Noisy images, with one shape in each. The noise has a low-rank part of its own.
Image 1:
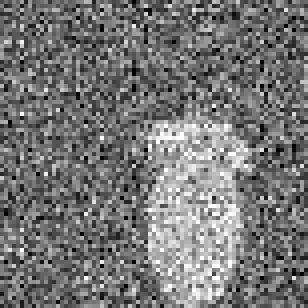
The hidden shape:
footprint
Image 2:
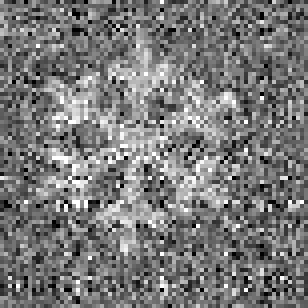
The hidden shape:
snowflake
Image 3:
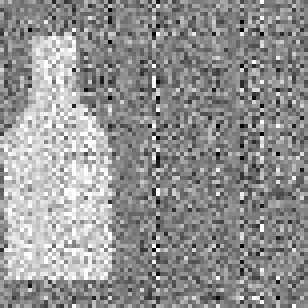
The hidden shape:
bottle
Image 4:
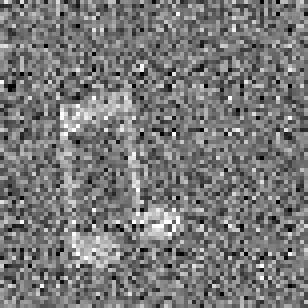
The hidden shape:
pair of musical notes
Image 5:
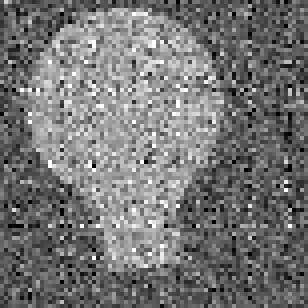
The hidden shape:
light bulb
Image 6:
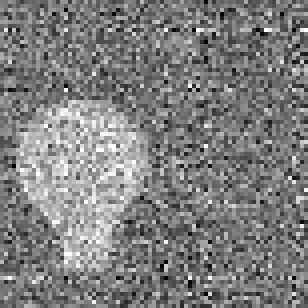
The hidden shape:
light bulb
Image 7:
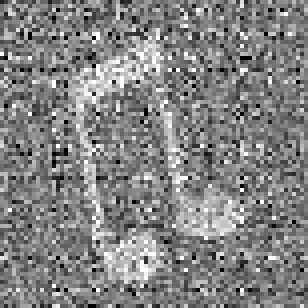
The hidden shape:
pair of musical notes
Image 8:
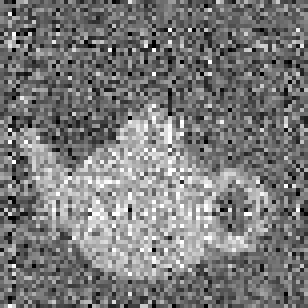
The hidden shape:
teapot
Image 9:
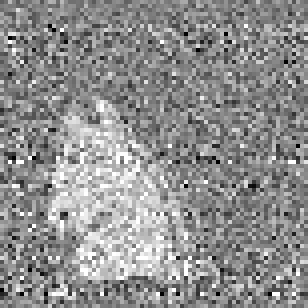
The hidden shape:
chess knight
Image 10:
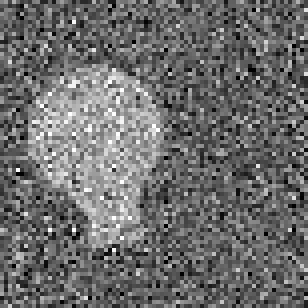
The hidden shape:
light bulb
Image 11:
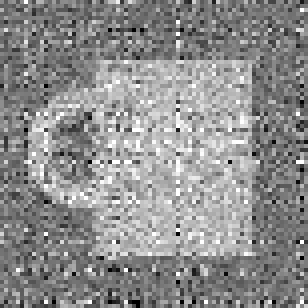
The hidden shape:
cup
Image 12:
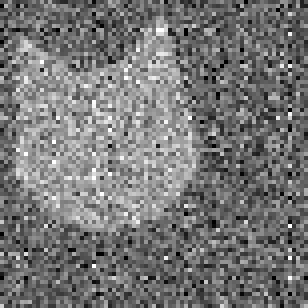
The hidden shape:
cat's head
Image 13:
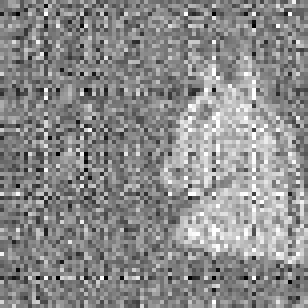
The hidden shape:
chess knight
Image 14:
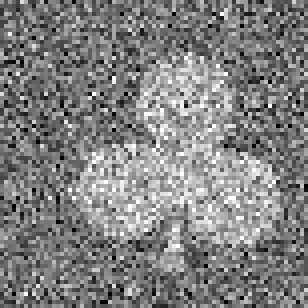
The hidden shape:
club
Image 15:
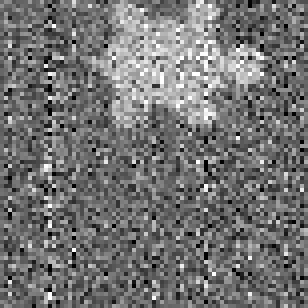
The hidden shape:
turtle
